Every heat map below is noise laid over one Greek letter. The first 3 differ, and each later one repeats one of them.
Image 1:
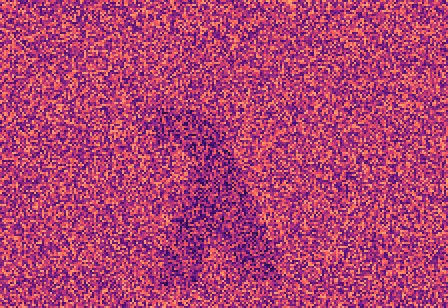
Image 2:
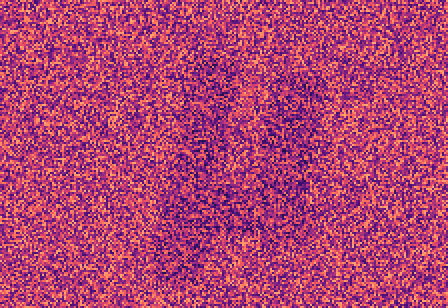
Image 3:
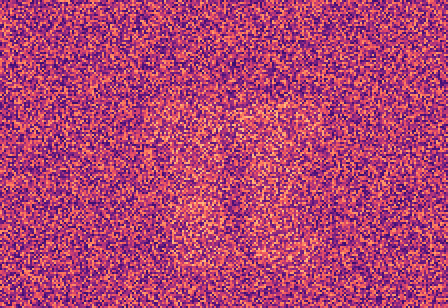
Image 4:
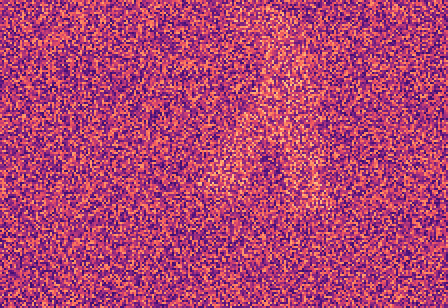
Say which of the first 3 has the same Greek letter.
1
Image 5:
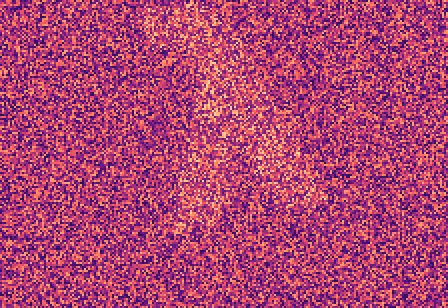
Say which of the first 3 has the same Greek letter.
1
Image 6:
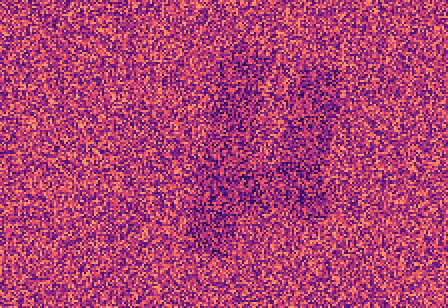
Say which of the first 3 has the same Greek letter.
2
